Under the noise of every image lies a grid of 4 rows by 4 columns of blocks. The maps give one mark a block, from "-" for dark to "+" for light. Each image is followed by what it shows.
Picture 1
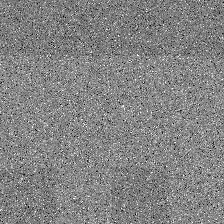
- - - -
+ + + +
+ + + +
- + - +
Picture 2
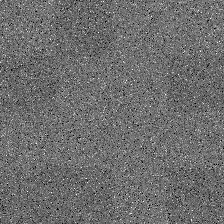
+ - + +
- + + -
+ + + +
- - + -
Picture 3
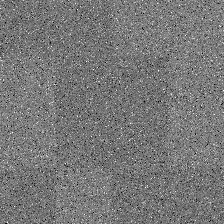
- - + +
+ - - +
+ - - +
- + - -
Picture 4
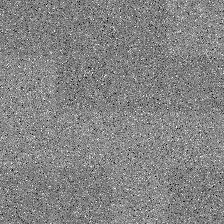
- - - +
+ - - -
+ + + +
- - + -
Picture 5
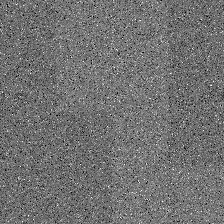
- + + -
- + + -
- - + -
- - + +
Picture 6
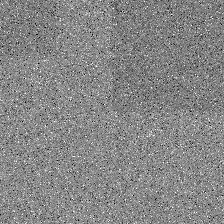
- + - -
+ + - -
+ + + +
+ + + +
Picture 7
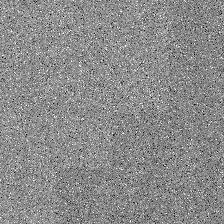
+ + + -
+ + + -
+ + - -
+ - - -
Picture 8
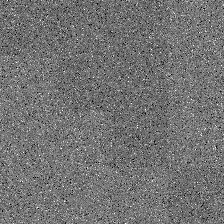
- - - +
+ - - +
+ + - +
+ + + -
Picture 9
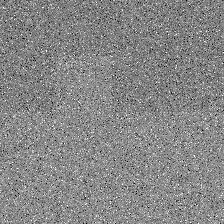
- - - -
- + - -
+ + + +
+ + + +
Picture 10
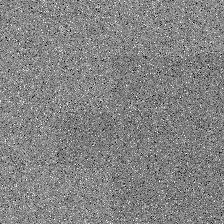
+ + + +
+ + - -
+ - - -
+ + - -
